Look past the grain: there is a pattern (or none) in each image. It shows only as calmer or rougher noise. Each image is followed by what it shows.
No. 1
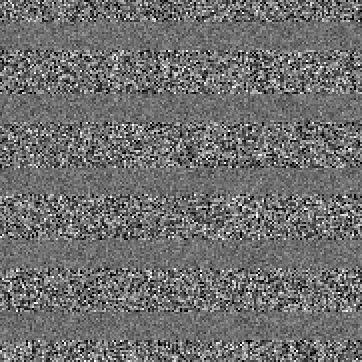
horizontal stripes
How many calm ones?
5
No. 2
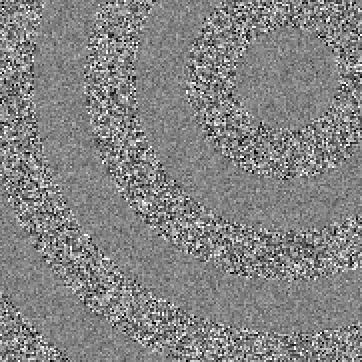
rings round one point
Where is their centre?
top right
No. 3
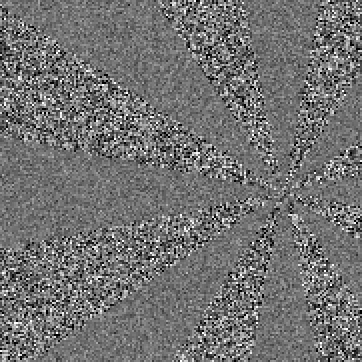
spokes from one point
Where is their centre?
middle right
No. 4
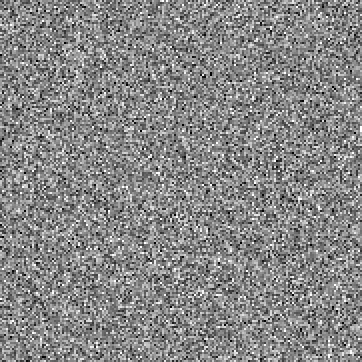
only noise
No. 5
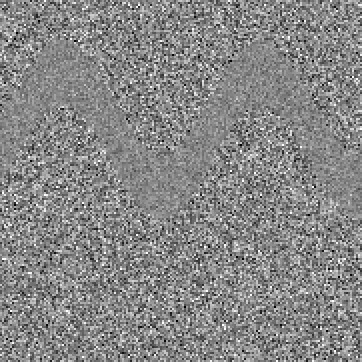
a wavy band
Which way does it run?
left to right
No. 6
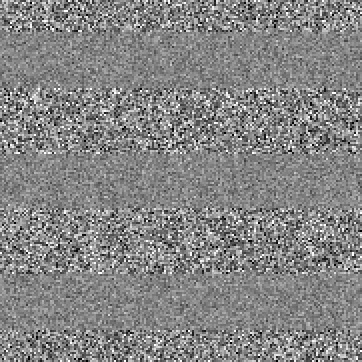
horizontal stripes
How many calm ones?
3
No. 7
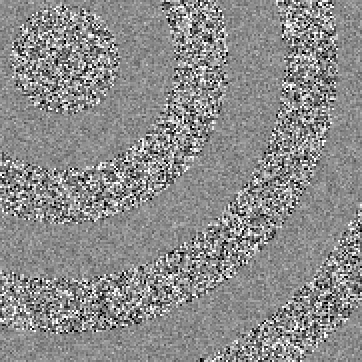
rings round one point
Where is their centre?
top left
